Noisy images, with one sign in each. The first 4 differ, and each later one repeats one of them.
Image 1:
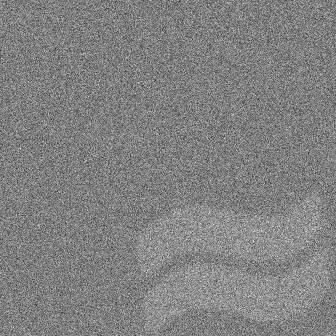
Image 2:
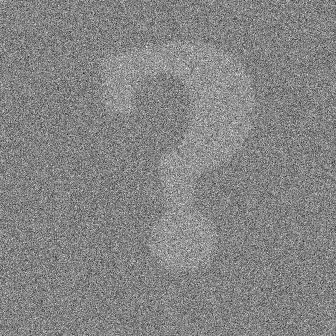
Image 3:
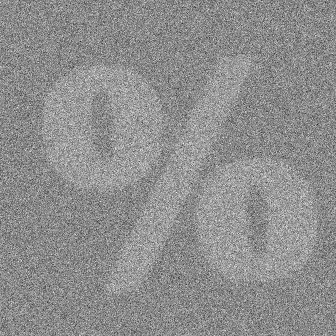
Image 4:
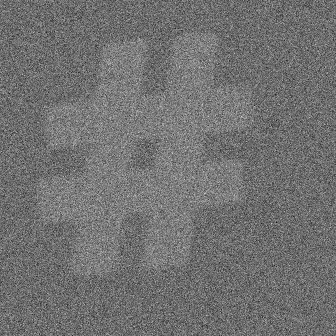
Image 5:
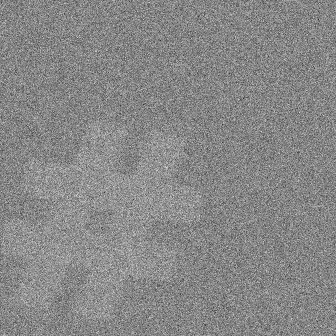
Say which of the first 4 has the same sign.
4
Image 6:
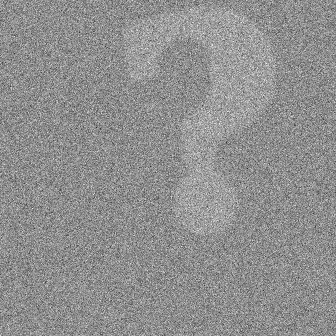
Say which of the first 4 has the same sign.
2
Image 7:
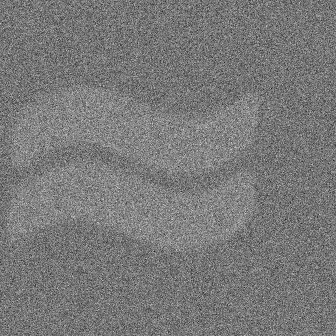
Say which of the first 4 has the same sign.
1
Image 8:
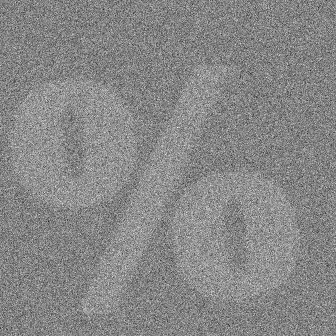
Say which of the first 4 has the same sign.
3
